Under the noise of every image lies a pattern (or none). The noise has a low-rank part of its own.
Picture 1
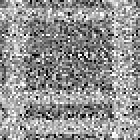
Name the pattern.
bands of rows crossing bands of columns
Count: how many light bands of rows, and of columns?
3 and 2
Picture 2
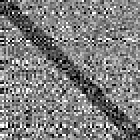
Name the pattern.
a diagonal band
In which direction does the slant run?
top left to bottom right
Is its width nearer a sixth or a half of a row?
a sixth
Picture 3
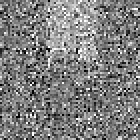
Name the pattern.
one block
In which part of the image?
top middle
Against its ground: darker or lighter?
lighter
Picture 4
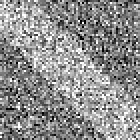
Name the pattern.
a diagonal band
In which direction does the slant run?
top left to bottom right
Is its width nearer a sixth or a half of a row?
a half
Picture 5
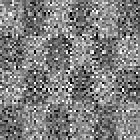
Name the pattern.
a checkerboard
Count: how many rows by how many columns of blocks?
4 by 6
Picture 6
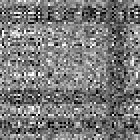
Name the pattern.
bands of rows crossing bands of columns
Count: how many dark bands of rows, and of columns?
3 and 1
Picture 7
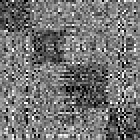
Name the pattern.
blocks along the diagonal
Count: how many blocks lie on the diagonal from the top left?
4
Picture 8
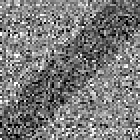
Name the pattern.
a diagonal band
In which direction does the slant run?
bottom left to top right
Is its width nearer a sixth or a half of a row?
a half
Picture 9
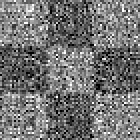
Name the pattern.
a checkerboard
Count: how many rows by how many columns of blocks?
3 by 3
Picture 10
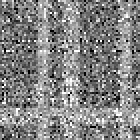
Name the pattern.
bands of rows crossing bands of columns
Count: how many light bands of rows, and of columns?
1 and 3
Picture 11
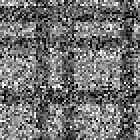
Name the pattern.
bands of rows crossing bands of columns
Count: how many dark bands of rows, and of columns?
3 and 3
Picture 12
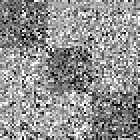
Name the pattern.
blocks along the diagonal
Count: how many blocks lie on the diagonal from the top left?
3
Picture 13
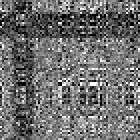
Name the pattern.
bands of rows crossing bands of columns
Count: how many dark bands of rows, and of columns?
1 and 1
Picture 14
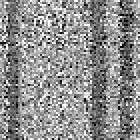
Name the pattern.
bands of columns
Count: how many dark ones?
3
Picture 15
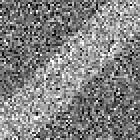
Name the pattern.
a diagonal band
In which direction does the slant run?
bottom left to top right
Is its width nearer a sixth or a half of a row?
a half
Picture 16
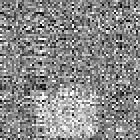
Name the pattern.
one block
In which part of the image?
bottom middle
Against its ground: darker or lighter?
lighter
